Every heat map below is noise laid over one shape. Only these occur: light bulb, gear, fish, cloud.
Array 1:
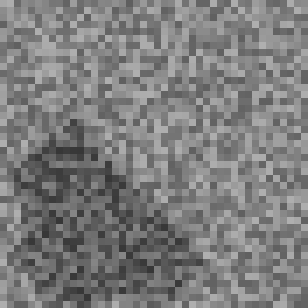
cloud
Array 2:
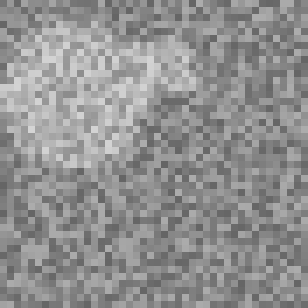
light bulb
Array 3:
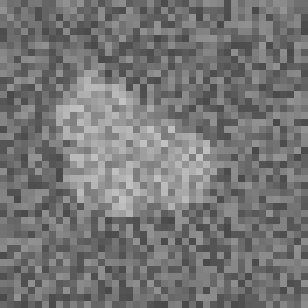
cloud
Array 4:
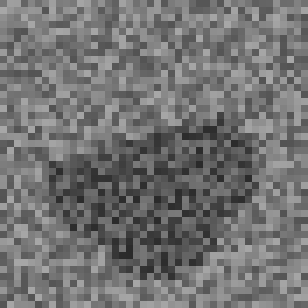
cloud
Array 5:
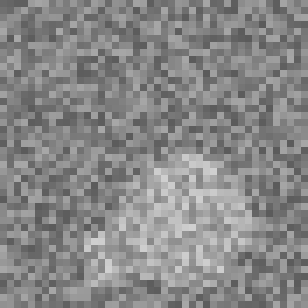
light bulb
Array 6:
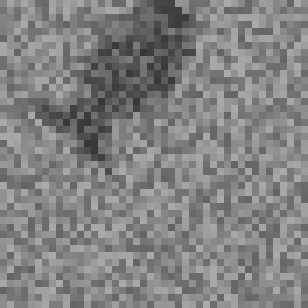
fish
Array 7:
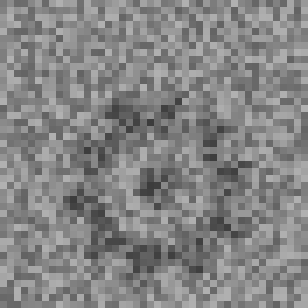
gear
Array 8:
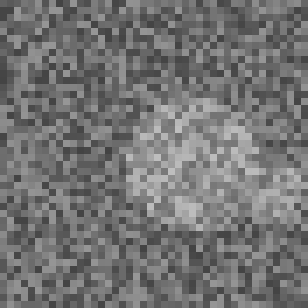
light bulb
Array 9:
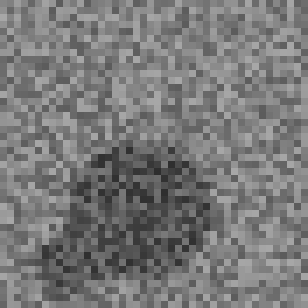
light bulb
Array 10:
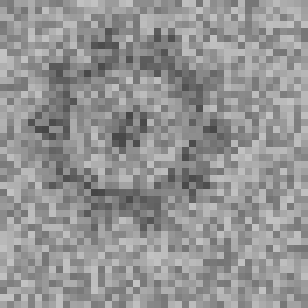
gear
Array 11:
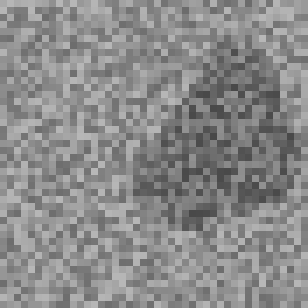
cloud
